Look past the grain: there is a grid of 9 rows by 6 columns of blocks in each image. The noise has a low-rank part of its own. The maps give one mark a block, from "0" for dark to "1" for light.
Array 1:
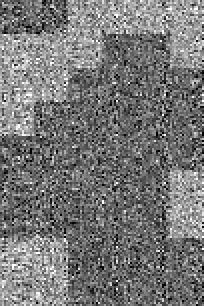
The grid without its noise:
0 0 1 1 1 1
1 1 1 0 0 1
1 1 0 0 0 0
1 0 0 0 0 0
0 0 0 0 0 0
0 0 0 0 0 1
0 0 0 0 0 1
1 1 0 0 0 0
1 1 0 0 0 0
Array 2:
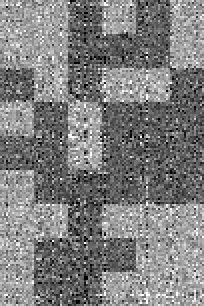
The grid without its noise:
1 1 0 1 0 1
1 1 0 0 0 1
0 1 0 1 1 0
1 0 1 0 0 0
0 0 1 0 0 0
1 0 0 0 0 0
1 1 0 1 1 1
1 0 0 0 1 1
1 0 0 1 1 1
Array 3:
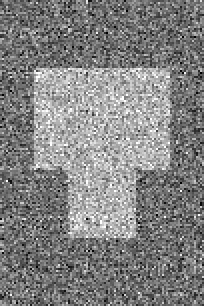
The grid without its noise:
0 0 0 0 0 0
0 0 0 0 0 0
0 1 1 1 1 0
0 1 1 1 1 0
0 1 1 1 1 0
0 0 1 1 0 0
0 0 1 1 0 0
0 0 0 0 0 0
0 0 0 0 0 0
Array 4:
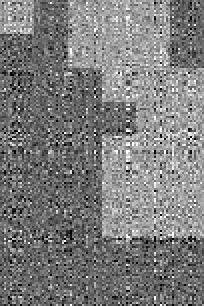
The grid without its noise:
1 0 1 1 1 0
0 0 1 1 1 0
0 0 0 1 1 1
0 0 0 0 1 1
0 0 0 1 1 1
0 0 0 1 1 1
0 0 0 1 1 1
0 0 0 0 0 0
0 0 0 0 0 0
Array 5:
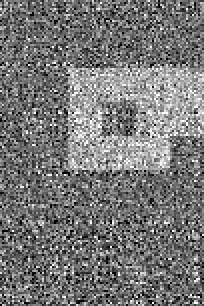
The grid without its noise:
0 0 0 0 0 0
0 0 0 0 0 0
0 0 1 1 1 1
0 0 1 0 1 1
0 0 1 1 1 0
0 0 0 0 0 0
0 0 0 0 0 0
0 0 0 0 0 0
0 0 0 0 0 0
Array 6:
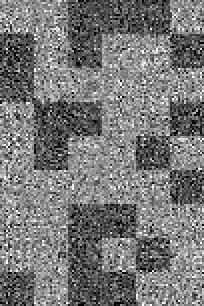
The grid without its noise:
1 1 0 0 0 1
0 1 0 1 1 0
0 1 1 1 1 1
1 0 0 1 1 0
1 0 1 1 0 1
1 1 1 1 1 0
1 1 0 0 1 1
1 1 0 1 0 1
0 1 0 0 1 1
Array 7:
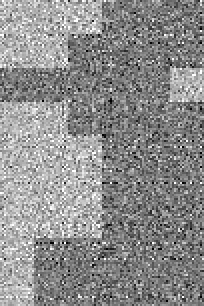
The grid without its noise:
1 1 1 0 0 0
1 1 0 0 0 0
0 0 0 0 0 1
1 1 0 0 0 0
1 1 1 0 0 0
1 1 1 0 0 0
1 1 1 0 0 0
1 0 0 0 0 0
1 0 0 0 0 0
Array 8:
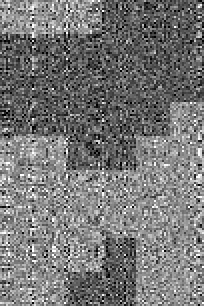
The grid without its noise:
1 1 1 0 0 0
0 0 0 0 0 0
0 0 0 0 0 0
0 0 0 0 0 1
1 1 0 0 1 1
1 1 1 1 1 1
1 1 1 1 1 1
1 1 1 0 1 1
1 1 0 0 1 1
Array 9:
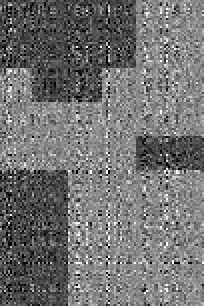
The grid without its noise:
0 0 0 0 1 1
0 0 0 0 1 1
1 0 0 1 1 1
1 1 1 1 1 1
1 1 1 1 0 0
0 0 1 1 1 1
0 0 1 1 1 1
0 0 1 1 1 1
0 0 1 1 1 1
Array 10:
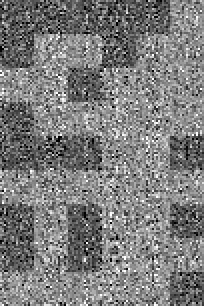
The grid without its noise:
0 0 0 0 0 1
0 1 1 0 1 1
1 1 0 1 1 1
0 1 1 1 1 1
0 0 0 1 1 0
1 1 1 1 1 1
0 1 0 1 1 0
0 1 0 1 1 1
1 1 1 1 1 0
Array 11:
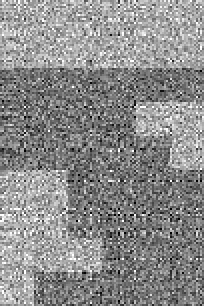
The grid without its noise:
1 1 1 1 1 1
1 1 1 1 1 1
0 0 0 0 0 0
0 0 0 0 1 1
0 0 0 0 0 1
1 1 0 0 0 0
1 1 0 0 0 0
1 1 1 0 0 0
1 0 0 0 0 0
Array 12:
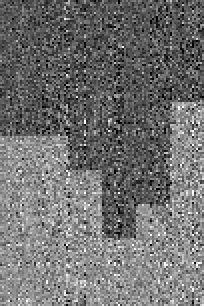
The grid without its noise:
0 0 0 0 0 0
0 0 0 0 0 0
0 0 0 0 0 0
0 0 0 0 0 1
1 1 0 0 0 1
1 1 1 0 0 1
1 1 1 0 1 1
1 1 1 1 1 1
1 1 1 1 1 1
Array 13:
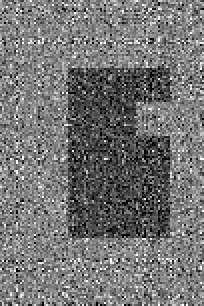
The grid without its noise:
1 1 1 1 1 1
1 1 1 1 1 1
1 1 0 0 0 1
1 1 0 0 1 1
1 1 0 0 0 1
1 1 0 0 0 1
1 1 0 0 0 1
1 1 1 1 1 1
1 1 1 1 1 1
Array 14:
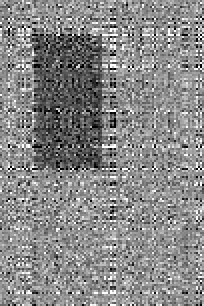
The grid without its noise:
1 1 1 1 1 1
1 0 0 1 1 1
1 0 0 1 1 1
1 0 0 1 1 1
1 0 0 1 1 1
1 1 1 1 1 1
1 1 1 1 1 1
1 1 1 1 1 1
1 1 1 1 1 1
